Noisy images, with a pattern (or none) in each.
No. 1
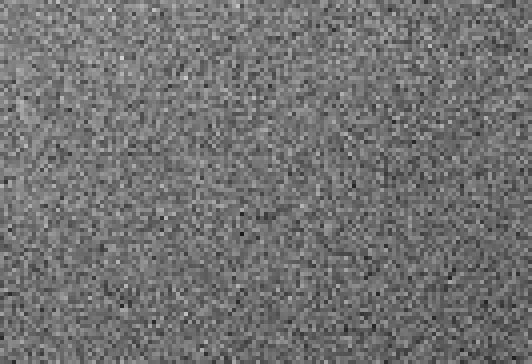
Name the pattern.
a smooth slope
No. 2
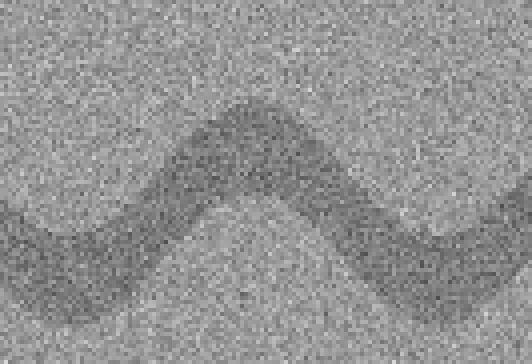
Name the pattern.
a wavy band
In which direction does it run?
left to right
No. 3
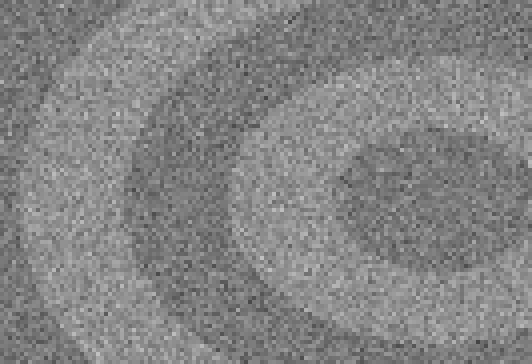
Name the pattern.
rings round one point
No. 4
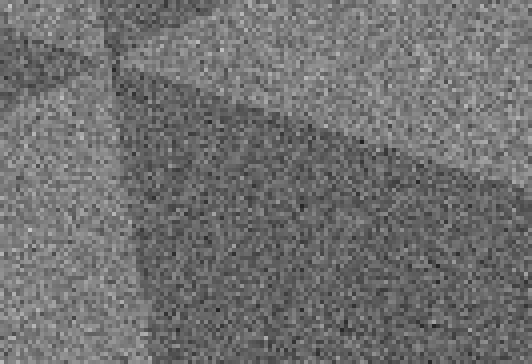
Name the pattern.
spokes from one point
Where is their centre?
top left
